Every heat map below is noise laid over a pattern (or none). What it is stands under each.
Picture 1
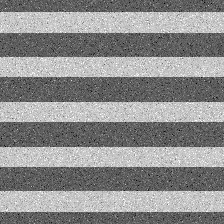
horizontal stripes
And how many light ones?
5
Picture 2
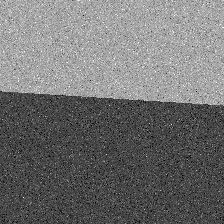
a sharp edge
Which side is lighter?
top
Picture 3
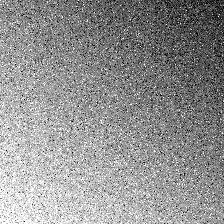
a smooth slope
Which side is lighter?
bottom left
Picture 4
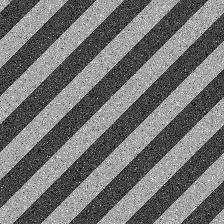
diagonal stripes
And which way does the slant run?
bottom left to top right
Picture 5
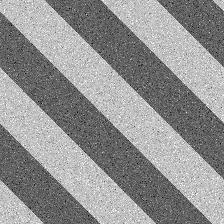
diagonal stripes
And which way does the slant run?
top left to bottom right
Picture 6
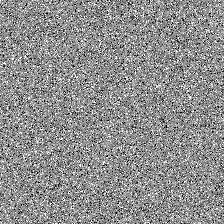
only noise
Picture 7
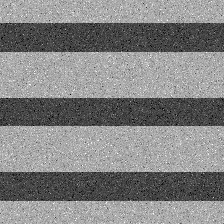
horizontal stripes
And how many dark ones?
3
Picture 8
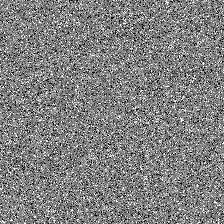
only noise
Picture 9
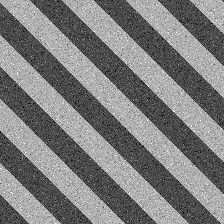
diagonal stripes
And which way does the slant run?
top left to bottom right
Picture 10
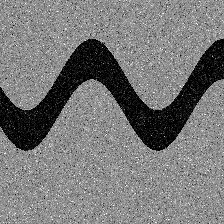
a wavy band
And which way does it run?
left to right
